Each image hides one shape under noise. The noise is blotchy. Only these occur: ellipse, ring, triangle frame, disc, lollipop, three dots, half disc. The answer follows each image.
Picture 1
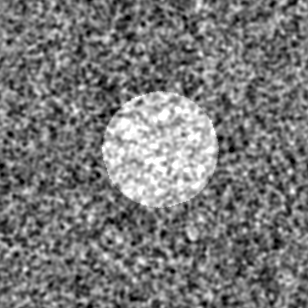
disc
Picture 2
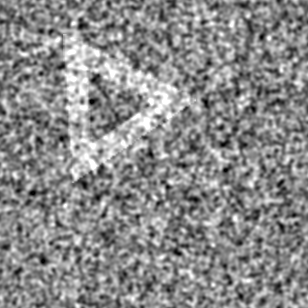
triangle frame
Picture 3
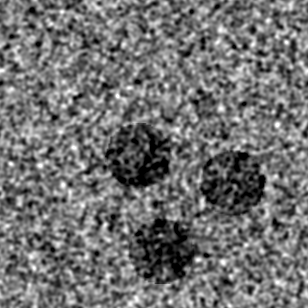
three dots
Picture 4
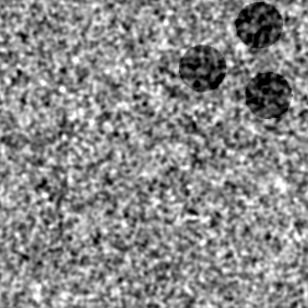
three dots
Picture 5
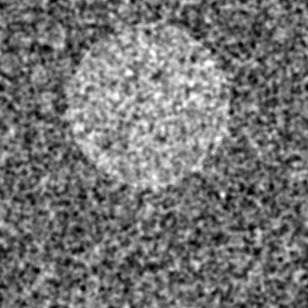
disc
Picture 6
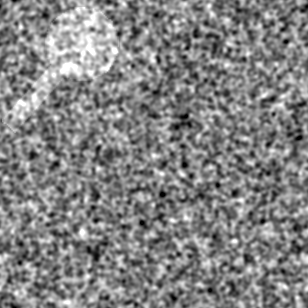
lollipop
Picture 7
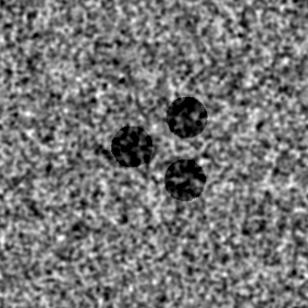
three dots
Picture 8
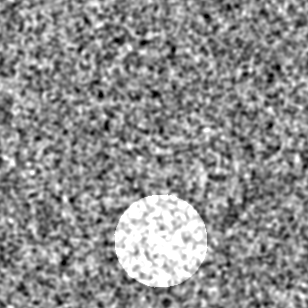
disc
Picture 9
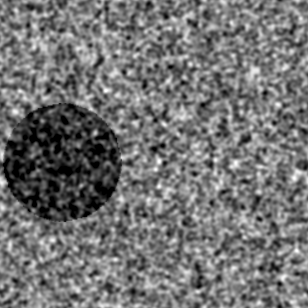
disc
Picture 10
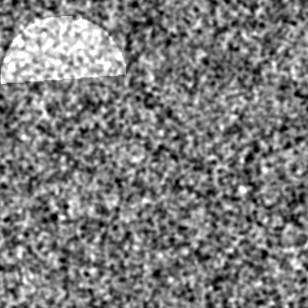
half disc
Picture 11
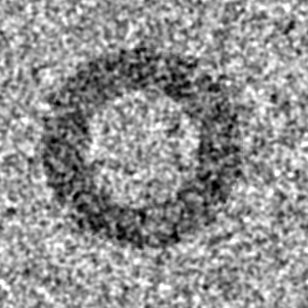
ring
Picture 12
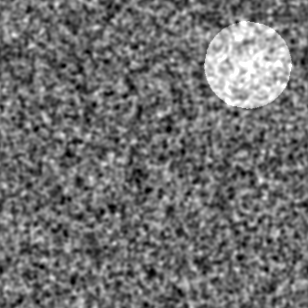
disc
